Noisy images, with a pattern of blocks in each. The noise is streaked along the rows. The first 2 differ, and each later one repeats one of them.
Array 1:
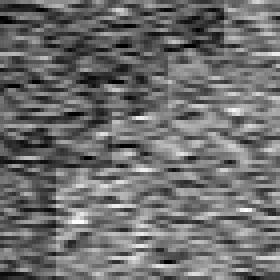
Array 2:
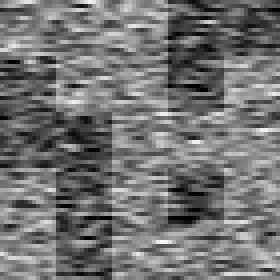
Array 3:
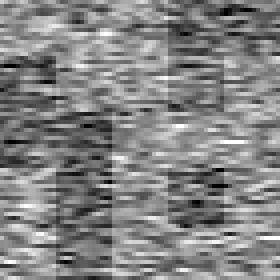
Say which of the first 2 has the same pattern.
2
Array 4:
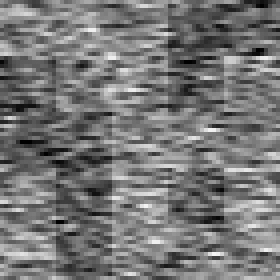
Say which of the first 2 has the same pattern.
2
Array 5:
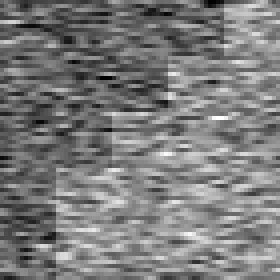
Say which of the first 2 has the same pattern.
1
